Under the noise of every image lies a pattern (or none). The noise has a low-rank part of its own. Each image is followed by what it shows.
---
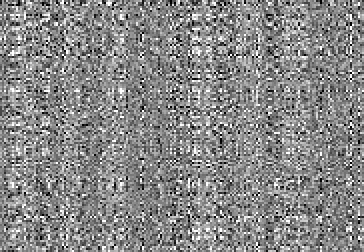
bands of columns
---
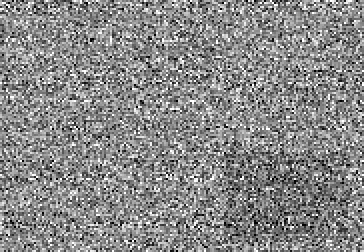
one block
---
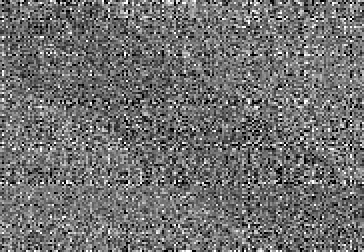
a diagonal band
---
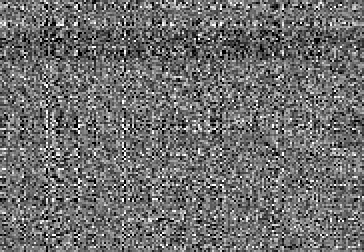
one band of rows
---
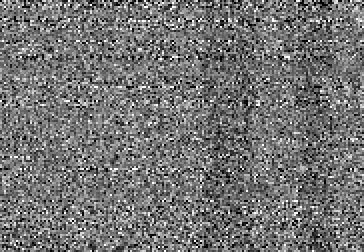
bands of columns
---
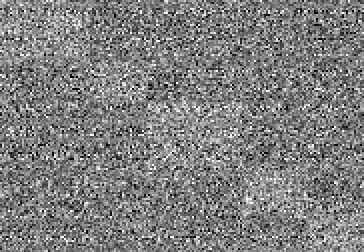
blocks along the diagonal
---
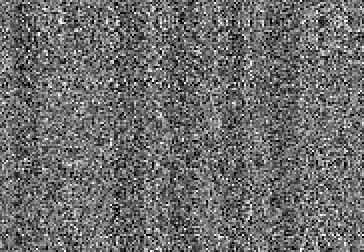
bands of columns
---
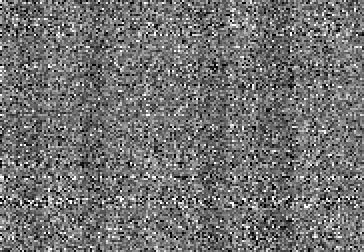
bands of columns
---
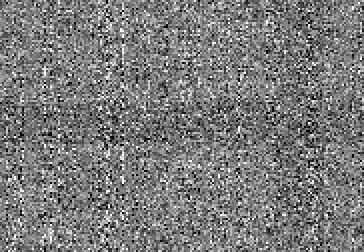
bands of rows crossing bands of columns
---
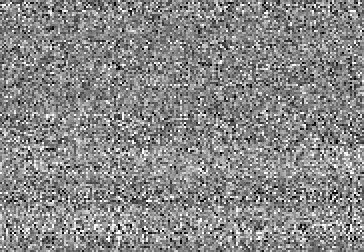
bands of rows
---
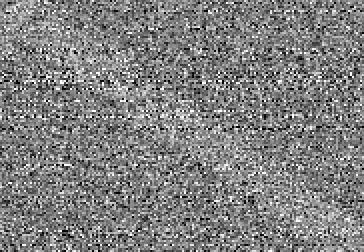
a diagonal band
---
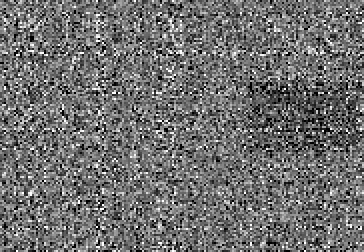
one block
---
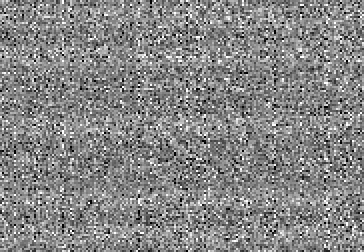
bands of rows
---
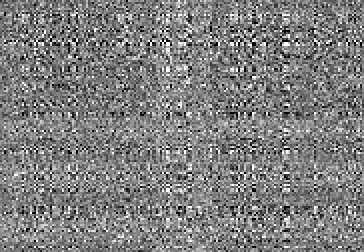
bands of rows crossing bands of columns
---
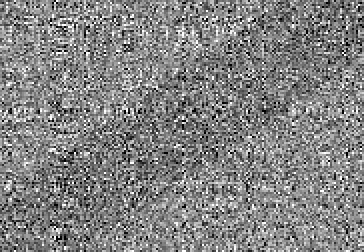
a diagonal band
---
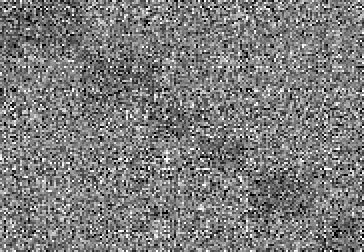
blocks along the diagonal
